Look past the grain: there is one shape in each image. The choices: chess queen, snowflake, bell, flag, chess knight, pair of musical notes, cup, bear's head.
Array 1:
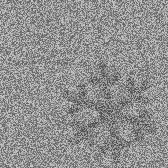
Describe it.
dark snowflake
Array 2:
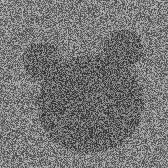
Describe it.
dark bear's head
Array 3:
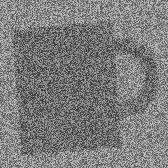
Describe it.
dark cup
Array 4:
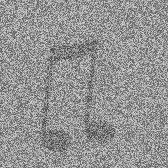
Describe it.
dark pair of musical notes
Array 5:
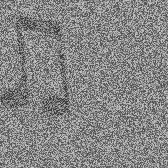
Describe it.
dark pair of musical notes
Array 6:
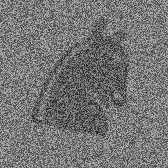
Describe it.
dark chess knight
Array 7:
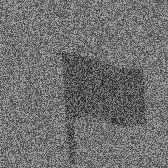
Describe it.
dark flag
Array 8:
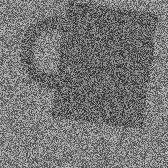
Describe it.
dark cup
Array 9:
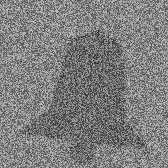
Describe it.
dark bell
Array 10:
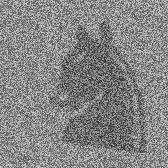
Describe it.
dark chess knight
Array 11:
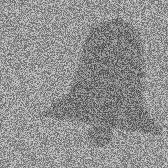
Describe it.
dark bell
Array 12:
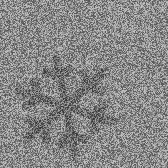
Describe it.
dark snowflake
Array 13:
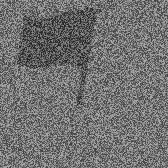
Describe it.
dark flag
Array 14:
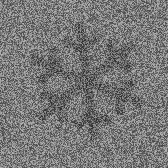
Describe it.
dark snowflake
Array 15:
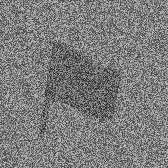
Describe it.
dark flag
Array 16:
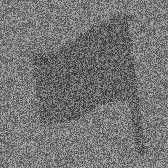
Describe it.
dark flag
